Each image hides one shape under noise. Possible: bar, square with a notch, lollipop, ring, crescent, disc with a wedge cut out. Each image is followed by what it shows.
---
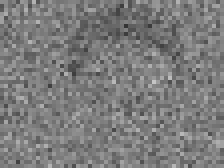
dark crescent
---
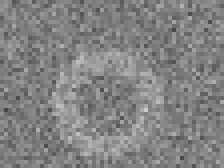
light ring
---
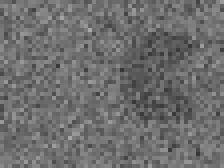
dark disc with a wedge cut out
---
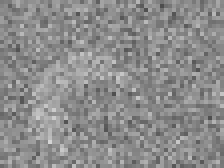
light crescent
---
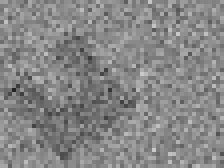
dark square with a notch
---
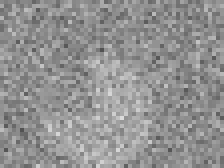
light disc with a wedge cut out
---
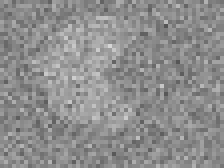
light disc with a wedge cut out
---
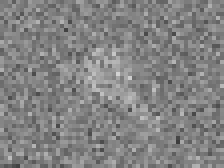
light lollipop
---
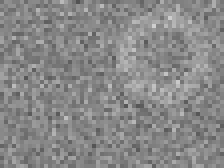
light ring
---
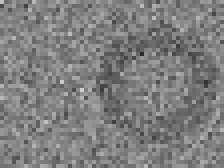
dark ring
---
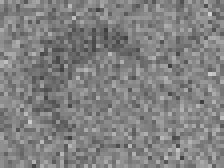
dark crescent
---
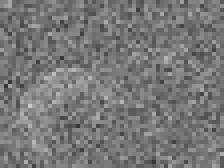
light crescent
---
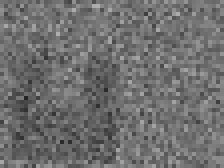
dark square with a notch
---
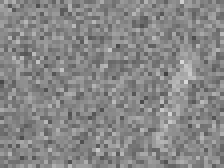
light bar
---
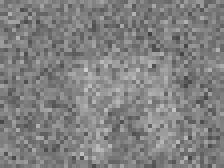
light square with a notch
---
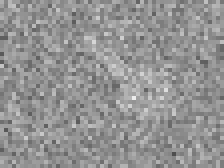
light lollipop
